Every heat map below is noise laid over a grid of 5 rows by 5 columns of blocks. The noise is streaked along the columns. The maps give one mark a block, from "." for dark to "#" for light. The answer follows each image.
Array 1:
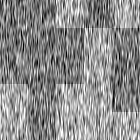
..#.#
...#.
...#.
#.##.
#.###
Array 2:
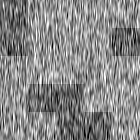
.####
.###.
#####
#..##
##..#
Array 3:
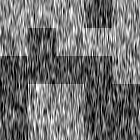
###.#
#.###
....#
.##..
.##..
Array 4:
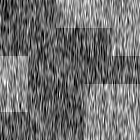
..###
....#
#....
#..##
...##
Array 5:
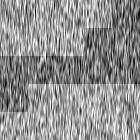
####.
###..
.....
.####
#####
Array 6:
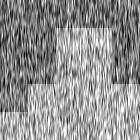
.....
..##.
..##.
.####
#####
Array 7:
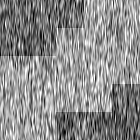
...##
..###
#####
####.
##...
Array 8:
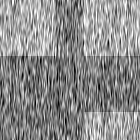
##.##
##.##
.....
.....
...##
